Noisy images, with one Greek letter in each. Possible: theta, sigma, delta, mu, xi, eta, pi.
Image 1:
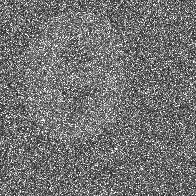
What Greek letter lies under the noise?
theta
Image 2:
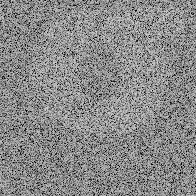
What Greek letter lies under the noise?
sigma
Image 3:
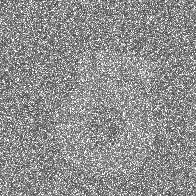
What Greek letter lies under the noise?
delta
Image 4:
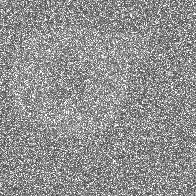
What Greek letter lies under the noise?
sigma
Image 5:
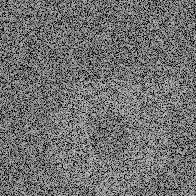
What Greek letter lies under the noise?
sigma
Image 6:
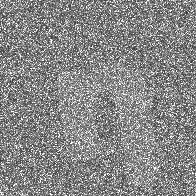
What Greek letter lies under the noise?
eta
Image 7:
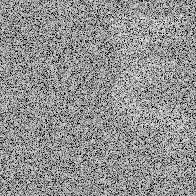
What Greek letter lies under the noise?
xi
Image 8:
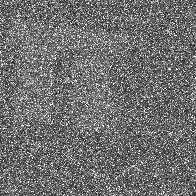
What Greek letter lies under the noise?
pi
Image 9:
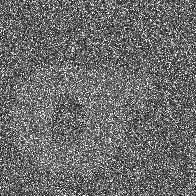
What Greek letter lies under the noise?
sigma
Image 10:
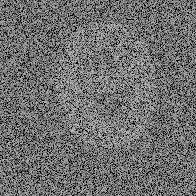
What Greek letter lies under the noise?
theta
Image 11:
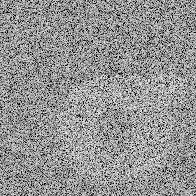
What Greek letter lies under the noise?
sigma
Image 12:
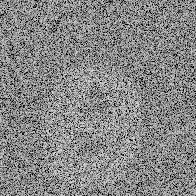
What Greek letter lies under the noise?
theta
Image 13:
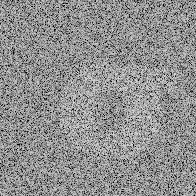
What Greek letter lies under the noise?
sigma
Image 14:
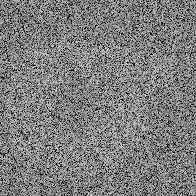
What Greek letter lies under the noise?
sigma
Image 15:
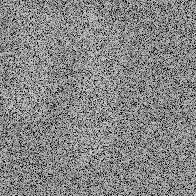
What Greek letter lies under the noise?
eta
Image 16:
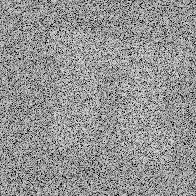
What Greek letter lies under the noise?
pi
